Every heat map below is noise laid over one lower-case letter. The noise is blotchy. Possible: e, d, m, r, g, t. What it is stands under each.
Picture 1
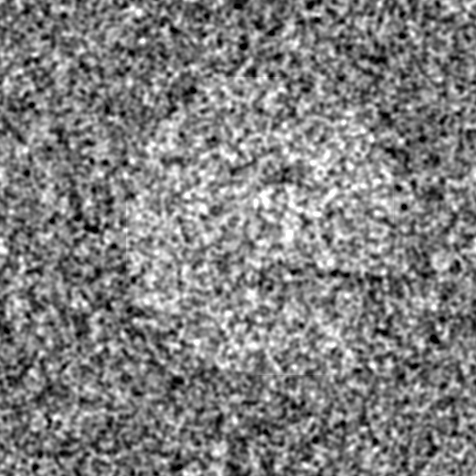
light e
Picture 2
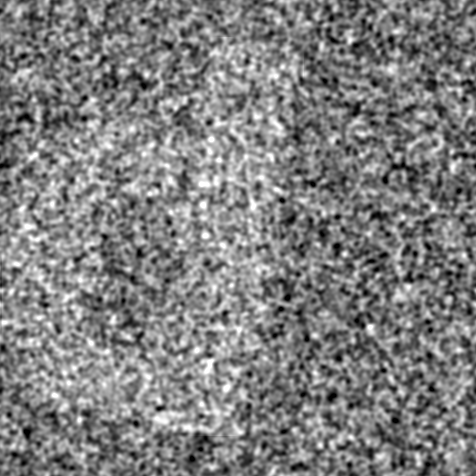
light d
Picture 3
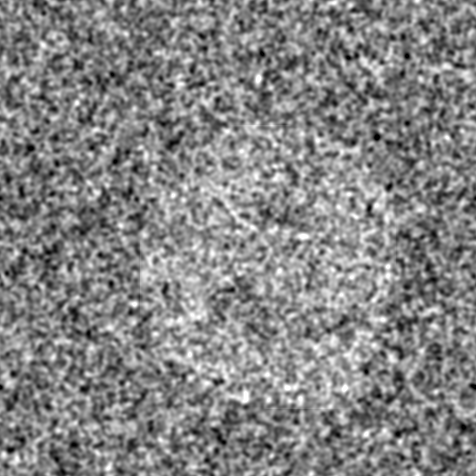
light e
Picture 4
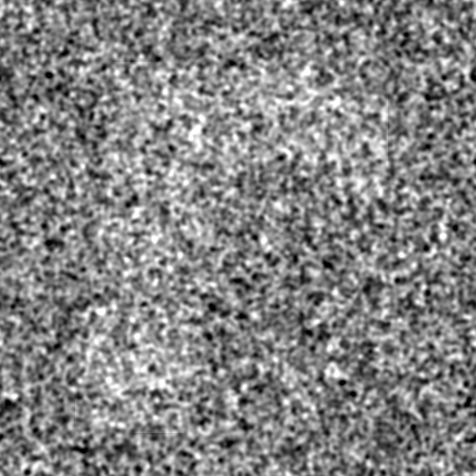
light r
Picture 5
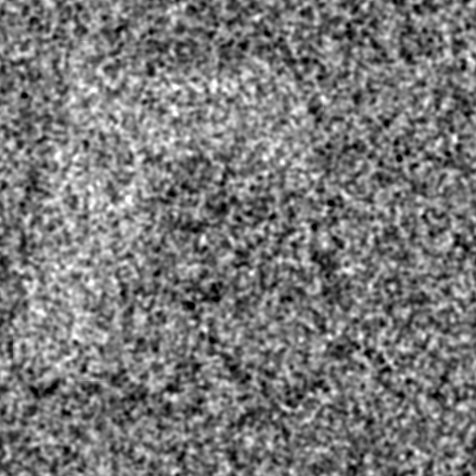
light r
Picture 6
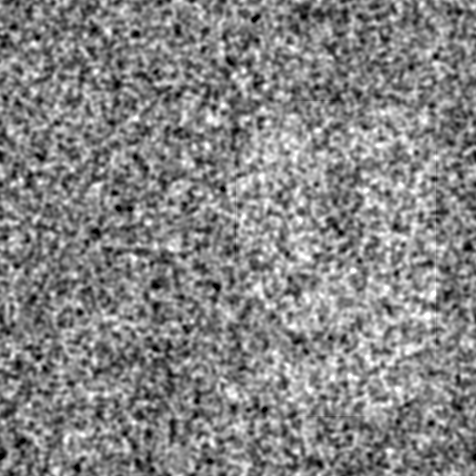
light g
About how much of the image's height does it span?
two thirds
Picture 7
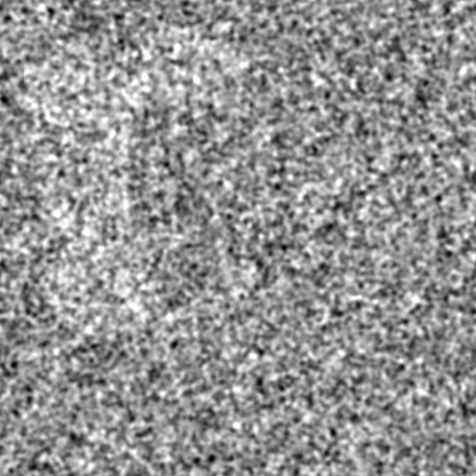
light r
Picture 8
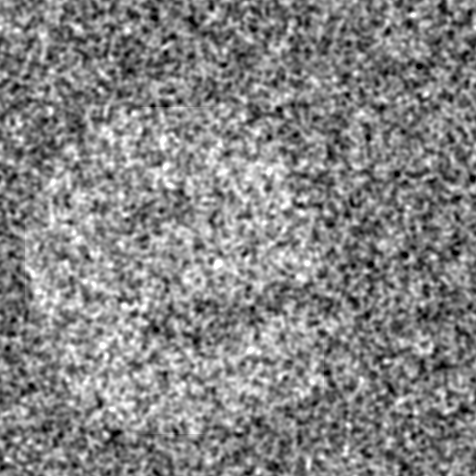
light e
